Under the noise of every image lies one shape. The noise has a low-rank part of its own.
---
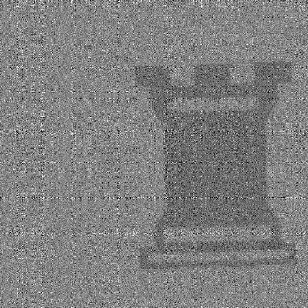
chess rook
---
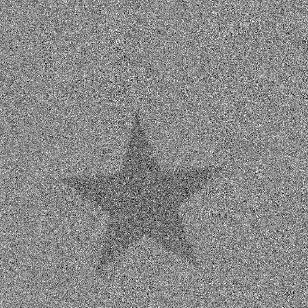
star
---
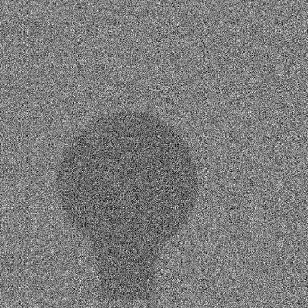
light bulb
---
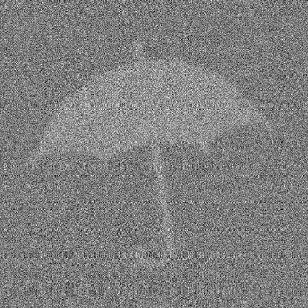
umbrella
